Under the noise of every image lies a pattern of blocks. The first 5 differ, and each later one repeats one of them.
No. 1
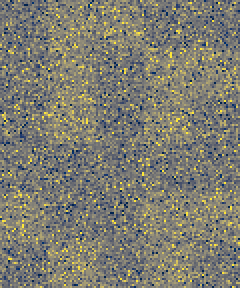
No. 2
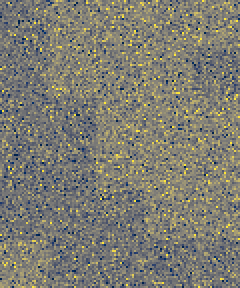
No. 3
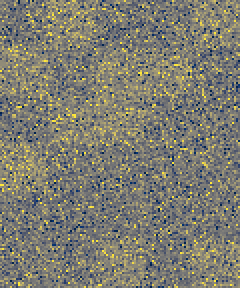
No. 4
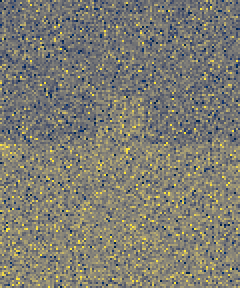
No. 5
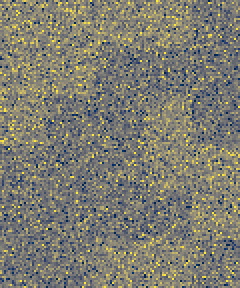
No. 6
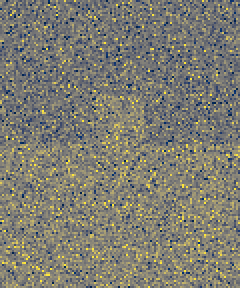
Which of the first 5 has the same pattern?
4
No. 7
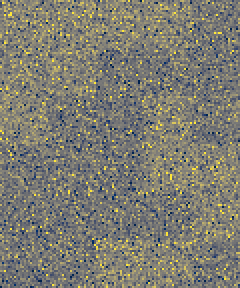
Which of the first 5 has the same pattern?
5
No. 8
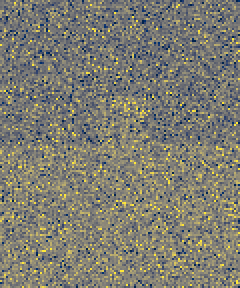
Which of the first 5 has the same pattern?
4
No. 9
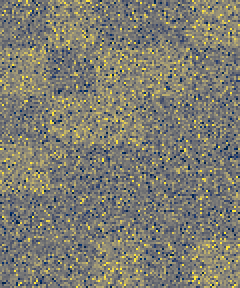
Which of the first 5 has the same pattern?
3
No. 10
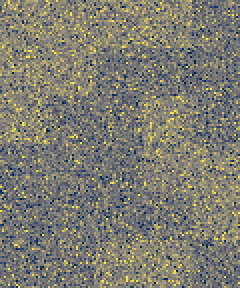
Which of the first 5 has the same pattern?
5
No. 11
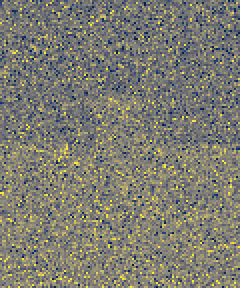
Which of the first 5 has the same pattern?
4
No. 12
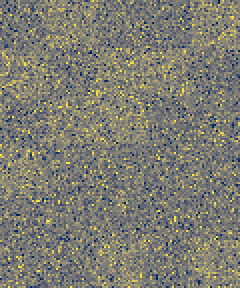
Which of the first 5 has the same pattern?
3
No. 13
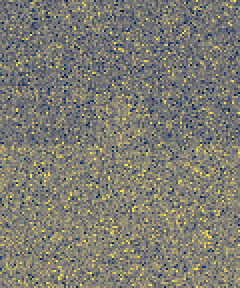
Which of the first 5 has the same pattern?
4
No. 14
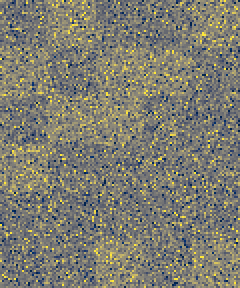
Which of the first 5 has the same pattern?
3
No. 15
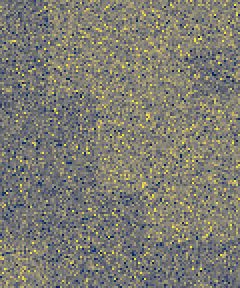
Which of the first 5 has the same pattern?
2
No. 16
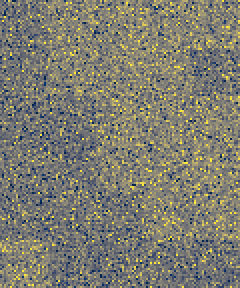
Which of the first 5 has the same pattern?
2
